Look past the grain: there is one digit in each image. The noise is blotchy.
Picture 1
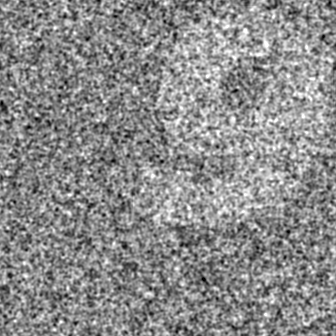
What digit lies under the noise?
9
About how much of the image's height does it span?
two thirds
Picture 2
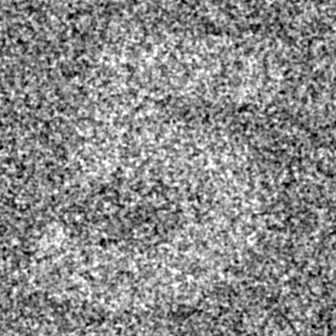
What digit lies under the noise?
5
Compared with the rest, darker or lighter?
lighter
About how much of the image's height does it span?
nearly all
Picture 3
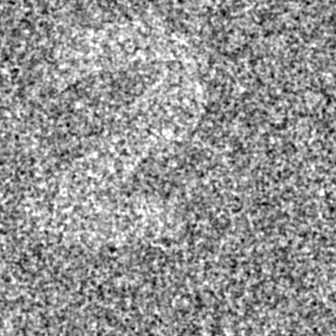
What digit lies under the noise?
2
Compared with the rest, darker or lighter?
lighter
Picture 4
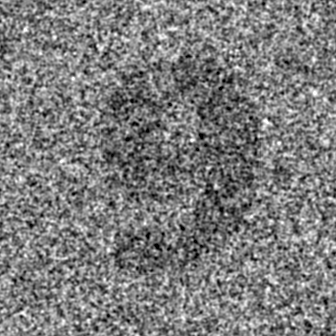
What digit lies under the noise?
9
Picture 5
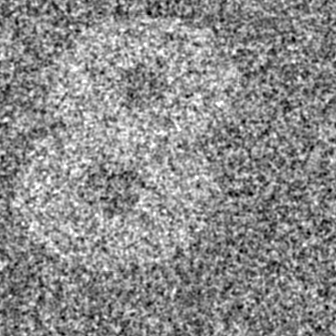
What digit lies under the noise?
8
